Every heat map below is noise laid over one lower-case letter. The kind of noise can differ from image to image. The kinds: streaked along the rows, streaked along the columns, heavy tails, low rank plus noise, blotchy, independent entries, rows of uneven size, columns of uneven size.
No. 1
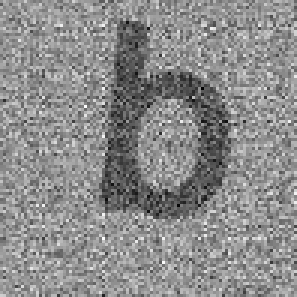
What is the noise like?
low rank plus noise
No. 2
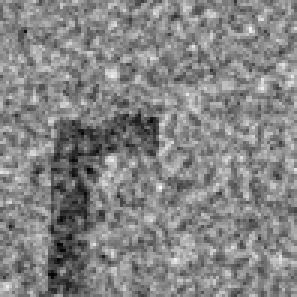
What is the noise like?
blotchy
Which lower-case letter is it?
r
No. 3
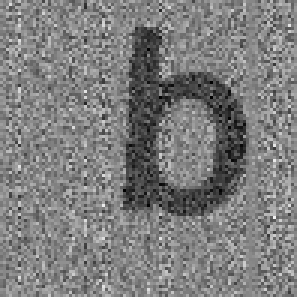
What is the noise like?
columns of uneven size
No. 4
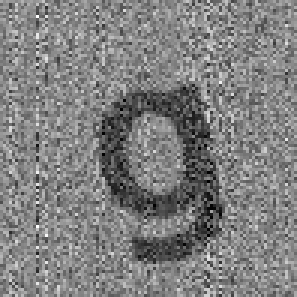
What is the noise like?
columns of uneven size
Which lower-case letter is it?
g
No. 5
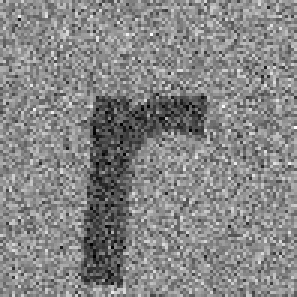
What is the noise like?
independent entries
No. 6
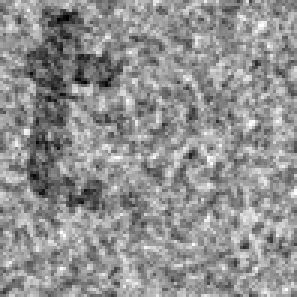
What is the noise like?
blotchy
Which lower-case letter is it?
t
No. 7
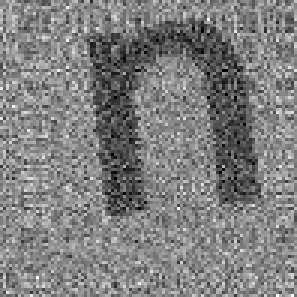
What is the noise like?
low rank plus noise
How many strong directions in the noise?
one
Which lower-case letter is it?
n
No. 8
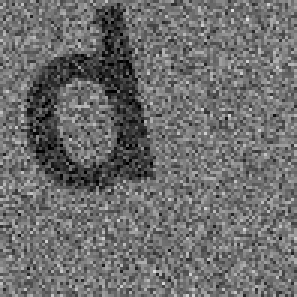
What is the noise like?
independent entries
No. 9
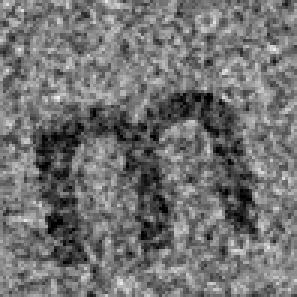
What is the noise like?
blotchy
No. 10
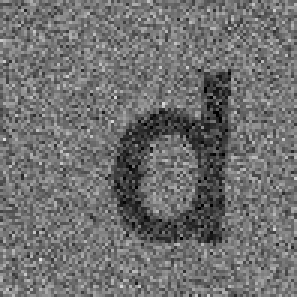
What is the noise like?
independent entries
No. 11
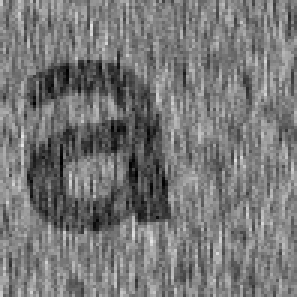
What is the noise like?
streaked along the columns
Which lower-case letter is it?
a
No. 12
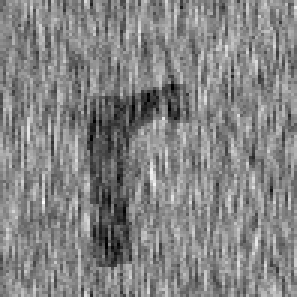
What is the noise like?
streaked along the columns
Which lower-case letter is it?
r
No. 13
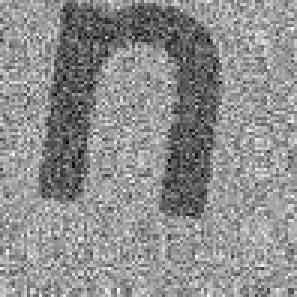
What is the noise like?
low rank plus noise
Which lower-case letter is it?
n
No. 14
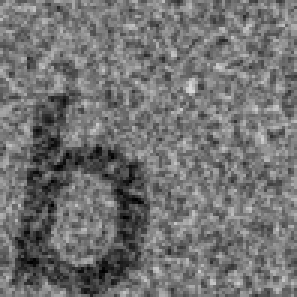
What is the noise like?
blotchy
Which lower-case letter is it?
b
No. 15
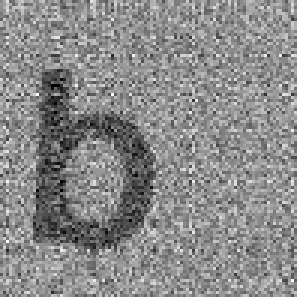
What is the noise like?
low rank plus noise
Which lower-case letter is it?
b
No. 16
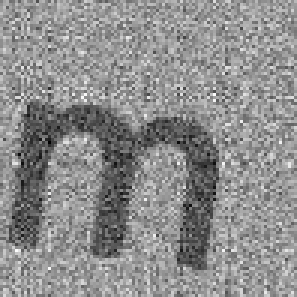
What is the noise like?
low rank plus noise
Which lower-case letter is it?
m
